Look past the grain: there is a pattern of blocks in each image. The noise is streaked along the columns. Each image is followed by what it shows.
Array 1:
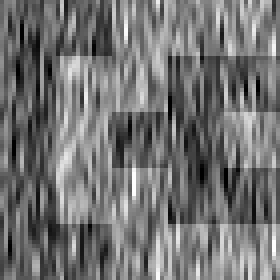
top and bottom mirror each other
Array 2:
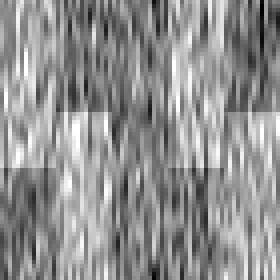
the same after a half turn
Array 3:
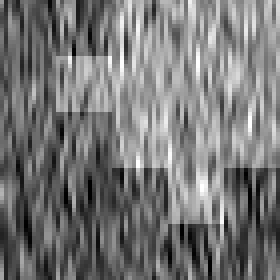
mirrored about the diagonal from the bottom left
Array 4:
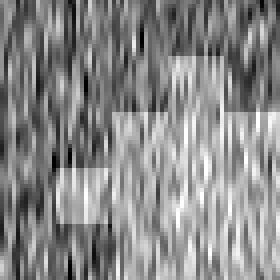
mirrored about the diagonal from the top left
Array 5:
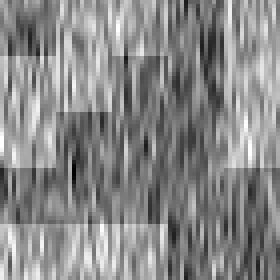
mirrored about the diagonal from the top left
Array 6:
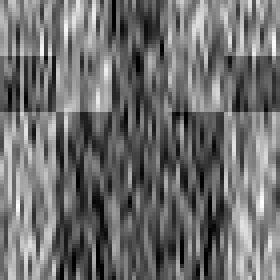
left and right mirror each other
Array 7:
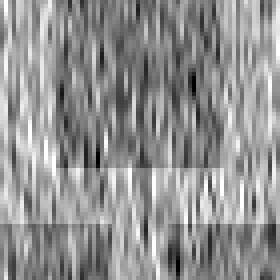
left and right mirror each other
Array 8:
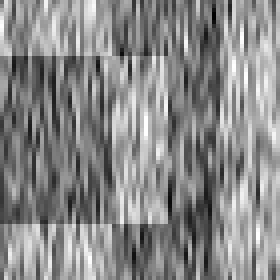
top and bottom mirror each other
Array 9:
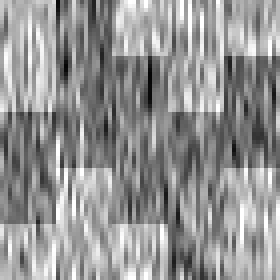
the same after a half turn
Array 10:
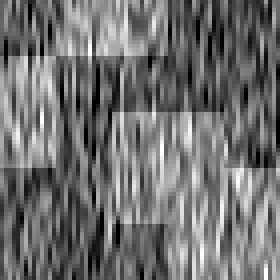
mirrored about the diagonal from the top left
